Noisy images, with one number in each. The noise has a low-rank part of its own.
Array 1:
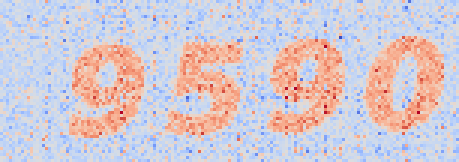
9590
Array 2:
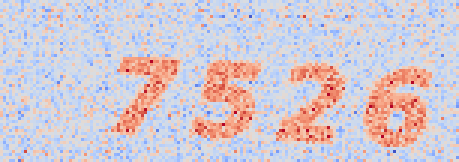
7526
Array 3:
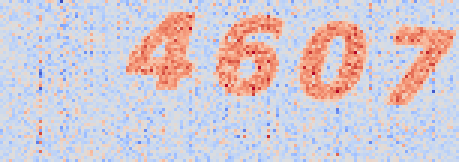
4607
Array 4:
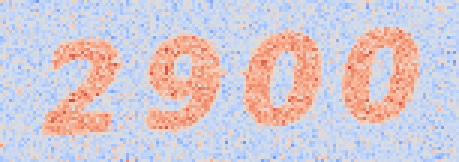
2900
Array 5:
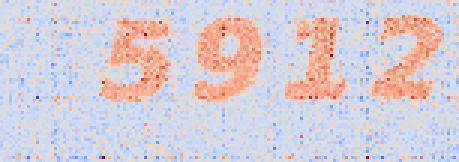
5912
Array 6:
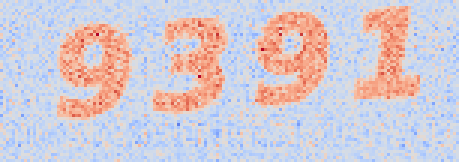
9391
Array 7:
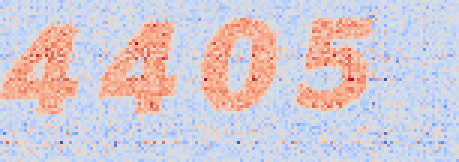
4405
